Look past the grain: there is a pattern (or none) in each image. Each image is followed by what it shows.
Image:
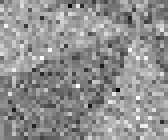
spokes from one point
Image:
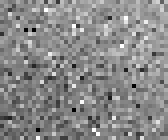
a smooth slope
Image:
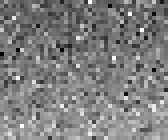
a smooth slope
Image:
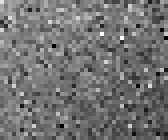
a smooth slope
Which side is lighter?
top left
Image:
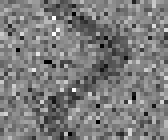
a wavy band
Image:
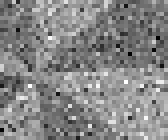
spokes from one point
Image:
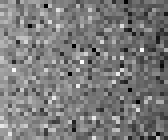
a smooth slope
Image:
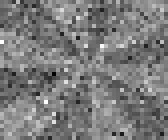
spokes from one point
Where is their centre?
centre
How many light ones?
6
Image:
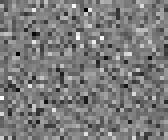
only noise
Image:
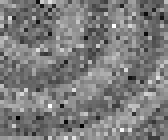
rings round one point
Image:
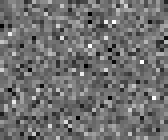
only noise
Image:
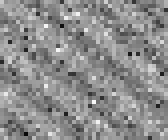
diagonal stripes
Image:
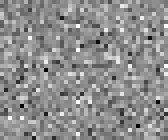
only noise
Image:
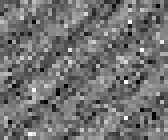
diagonal stripes
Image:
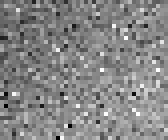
a smooth slope
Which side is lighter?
bottom right
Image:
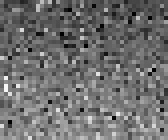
a smooth slope
